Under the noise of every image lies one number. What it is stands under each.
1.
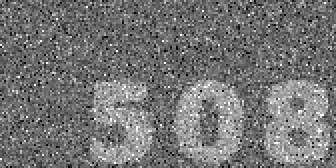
508
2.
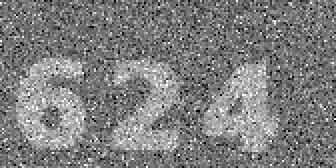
624
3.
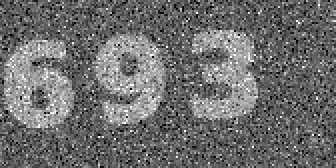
693
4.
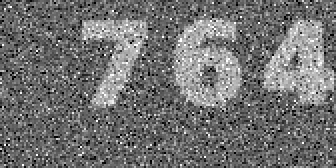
764
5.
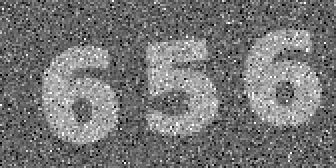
656
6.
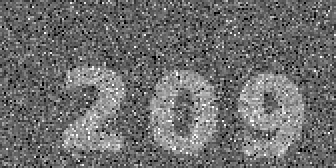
209
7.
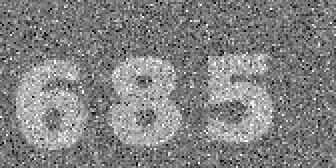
685
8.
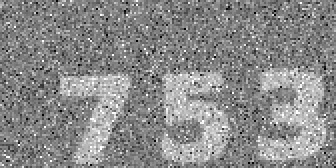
753
